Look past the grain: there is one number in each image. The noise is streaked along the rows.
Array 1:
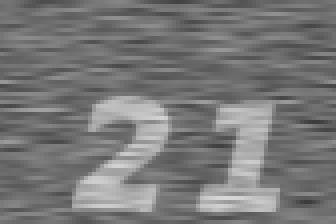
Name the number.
21
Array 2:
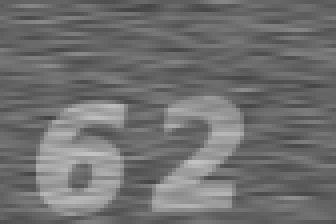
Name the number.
62
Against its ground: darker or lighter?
lighter
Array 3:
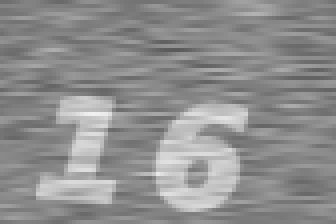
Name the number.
16
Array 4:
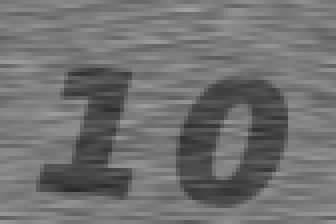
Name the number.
10
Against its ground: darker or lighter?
darker
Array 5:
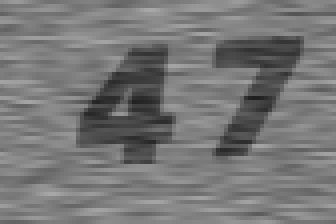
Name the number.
47
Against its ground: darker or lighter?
darker
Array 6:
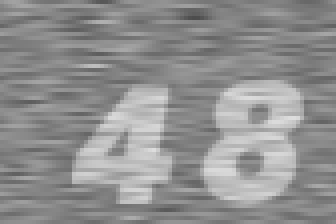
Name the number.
48
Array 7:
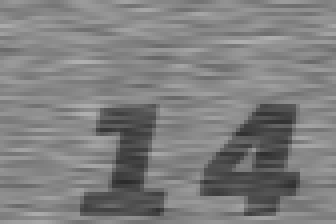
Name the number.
14
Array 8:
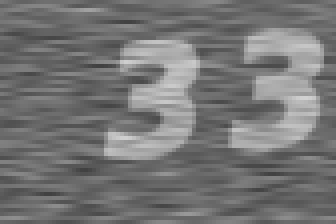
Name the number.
33
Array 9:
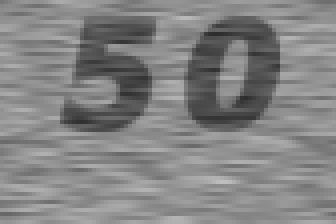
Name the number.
50
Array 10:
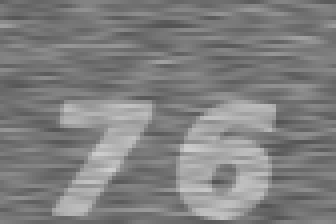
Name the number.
76
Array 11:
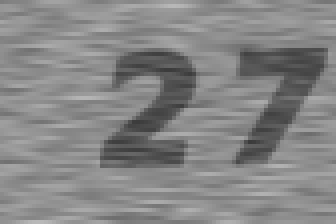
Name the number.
27
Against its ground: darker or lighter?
darker
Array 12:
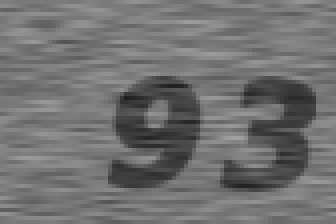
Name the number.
93
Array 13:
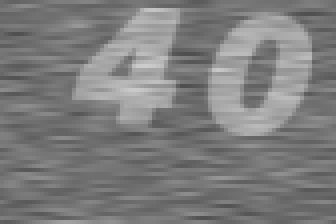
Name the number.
40
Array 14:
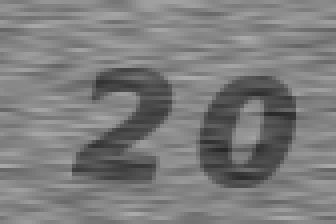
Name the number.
20
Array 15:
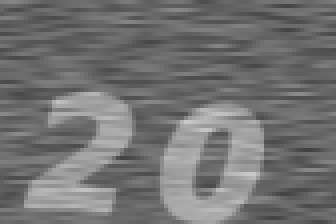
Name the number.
20
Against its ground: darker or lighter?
lighter
